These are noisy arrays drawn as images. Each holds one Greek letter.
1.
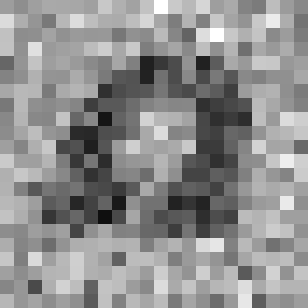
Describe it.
dark omega
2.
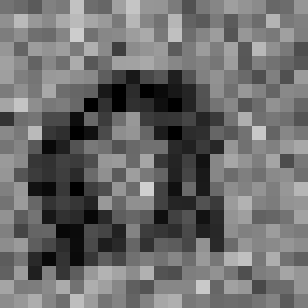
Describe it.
dark omega
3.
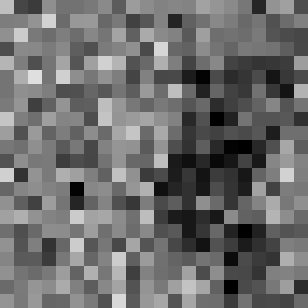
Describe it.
dark xi
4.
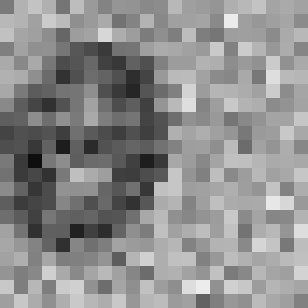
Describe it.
dark theta
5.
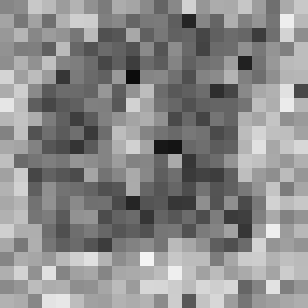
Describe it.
dark alpha
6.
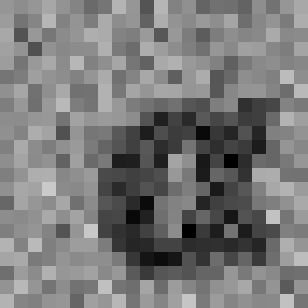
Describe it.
dark alpha
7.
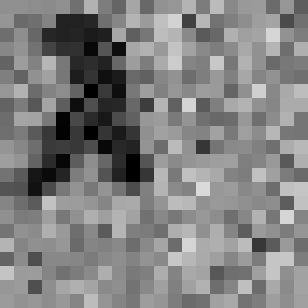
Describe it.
dark lambda
